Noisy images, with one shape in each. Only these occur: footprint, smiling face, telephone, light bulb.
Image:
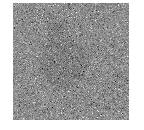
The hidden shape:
light bulb
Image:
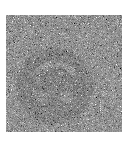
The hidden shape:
smiling face
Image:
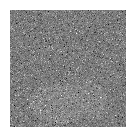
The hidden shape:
footprint
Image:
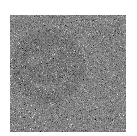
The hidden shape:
smiling face
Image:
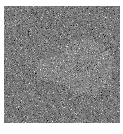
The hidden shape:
light bulb
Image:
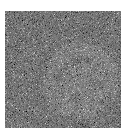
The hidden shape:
smiling face
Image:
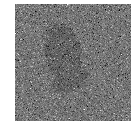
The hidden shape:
footprint
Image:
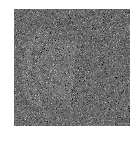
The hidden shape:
telephone
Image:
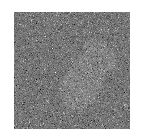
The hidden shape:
footprint
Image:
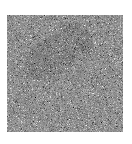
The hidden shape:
footprint
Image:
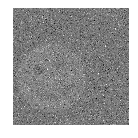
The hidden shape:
smiling face
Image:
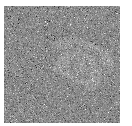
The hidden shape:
telephone
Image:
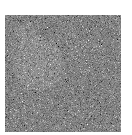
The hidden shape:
light bulb
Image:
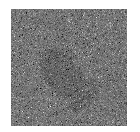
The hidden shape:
footprint
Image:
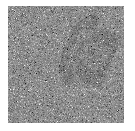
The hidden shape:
telephone
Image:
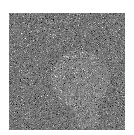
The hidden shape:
light bulb
